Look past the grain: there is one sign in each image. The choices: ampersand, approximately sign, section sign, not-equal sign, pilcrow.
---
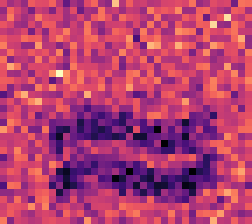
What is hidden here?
dark approximately sign
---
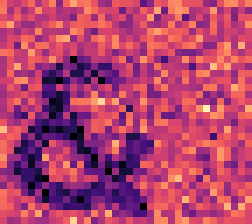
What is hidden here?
dark ampersand
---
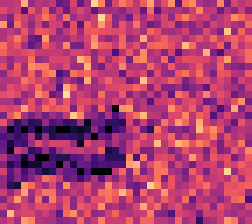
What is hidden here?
dark approximately sign
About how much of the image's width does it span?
half
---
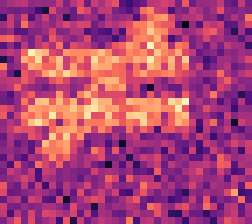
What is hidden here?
light not-equal sign
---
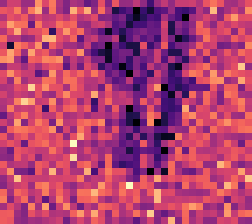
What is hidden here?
dark pilcrow
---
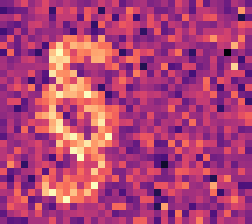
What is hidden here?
light section sign
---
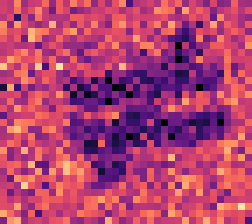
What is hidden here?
dark not-equal sign
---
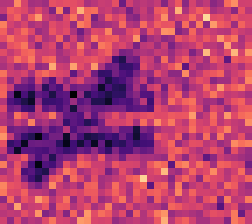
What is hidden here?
dark not-equal sign
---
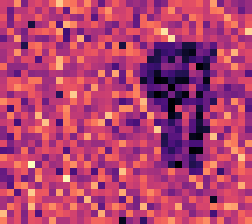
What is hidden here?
dark pilcrow
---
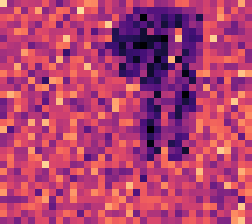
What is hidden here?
dark pilcrow
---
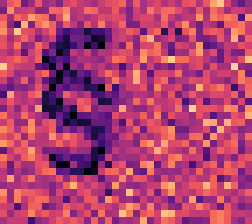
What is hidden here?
dark section sign
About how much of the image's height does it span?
two thirds
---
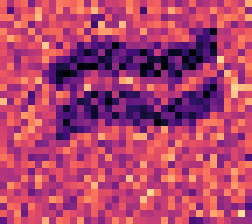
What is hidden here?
dark approximately sign
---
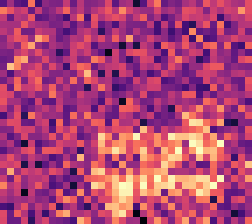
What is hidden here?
light not-equal sign
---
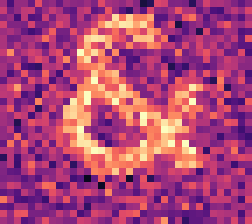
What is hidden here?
light ampersand
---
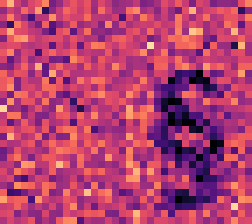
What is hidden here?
dark section sign
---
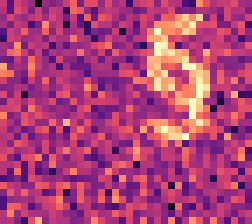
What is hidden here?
light section sign
